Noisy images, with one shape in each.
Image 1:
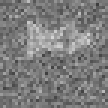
chess bishop
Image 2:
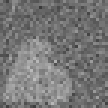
heart
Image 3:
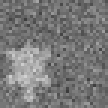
turtle
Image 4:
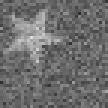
star
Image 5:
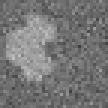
car
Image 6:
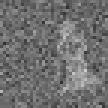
chess bishop
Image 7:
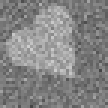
heart
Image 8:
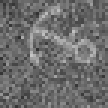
anchor
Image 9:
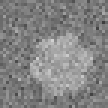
flower
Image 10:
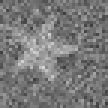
star
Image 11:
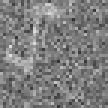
musical note
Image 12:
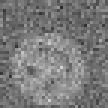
smiling face
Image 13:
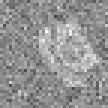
telephone
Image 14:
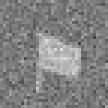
flag
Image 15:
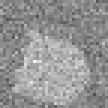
ghost
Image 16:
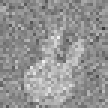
rabbit's head
